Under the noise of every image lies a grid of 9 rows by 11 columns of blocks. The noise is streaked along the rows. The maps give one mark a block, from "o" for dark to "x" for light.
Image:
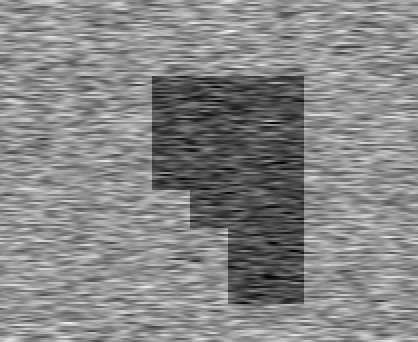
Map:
x x x x x x x x x x x
x x x x x x x x x x x
x x x x o o o o x x x
x x x x o o o o x x x
x x x x o o o o x x x
x x x x x o o o x x x
x x x x x x o o x x x
x x x x x x o o x x x
x x x x x x x x x x x
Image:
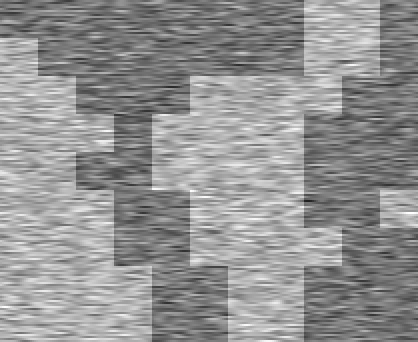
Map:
o o o o o o o o x x o
x o o o o o o o x x o
x x o o o x x x x o o
x x x o x x x x o o o
x x o o x x x x o o o
x x x o o x x x o o x
x x x o o x x x x o o
x x x x o o x x o o o
x x x x o o x x o o o
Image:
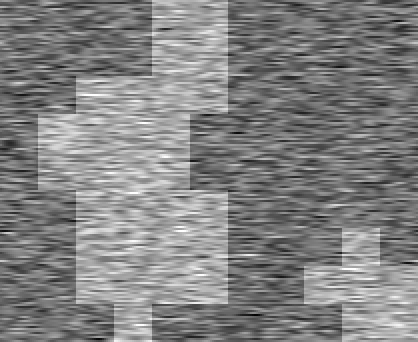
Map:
o o o o x x o o o o o
o o o o x x o o o o o
o o x x x x o o o o o
o x x x x o o o o o o
o x x x x o o o o o o
o o x x x x o o o o o
o o x x x x o o o x o
o o x x x x o o x x x
o o o x o o o o o x x
